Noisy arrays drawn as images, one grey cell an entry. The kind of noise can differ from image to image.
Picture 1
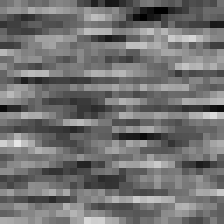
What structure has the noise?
streaked along the rows
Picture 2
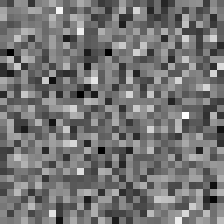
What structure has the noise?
independent entries
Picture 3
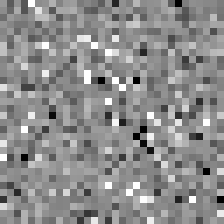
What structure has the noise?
heavy tails
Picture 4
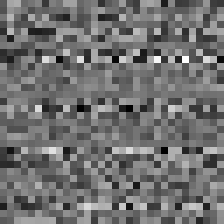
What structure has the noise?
rows of uneven size
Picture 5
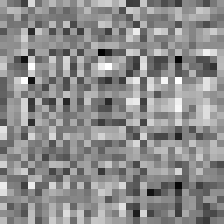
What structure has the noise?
low rank plus noise
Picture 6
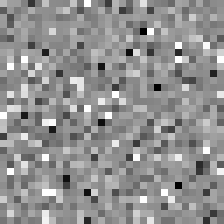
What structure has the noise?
heavy tails
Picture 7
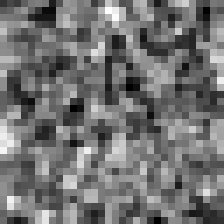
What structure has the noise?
blotchy
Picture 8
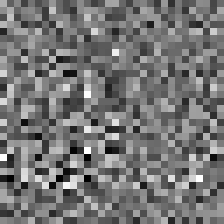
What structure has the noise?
low rank plus noise
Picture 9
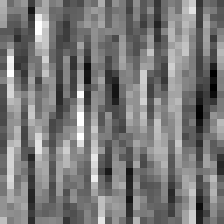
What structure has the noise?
streaked along the columns
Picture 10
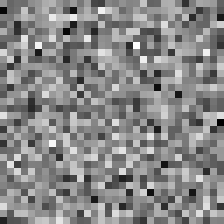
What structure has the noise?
independent entries
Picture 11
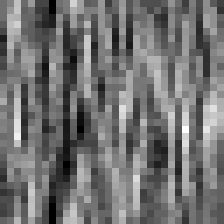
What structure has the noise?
streaked along the columns
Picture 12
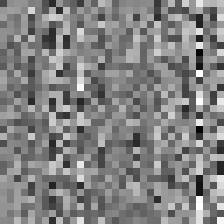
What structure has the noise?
columns of uneven size
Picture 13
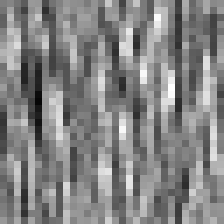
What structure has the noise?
streaked along the columns
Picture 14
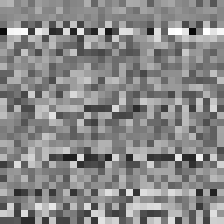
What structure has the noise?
rows of uneven size
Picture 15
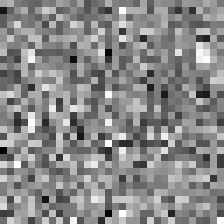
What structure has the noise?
low rank plus noise
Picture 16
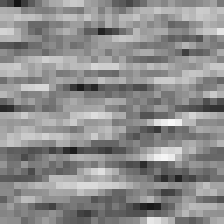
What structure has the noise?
streaked along the rows
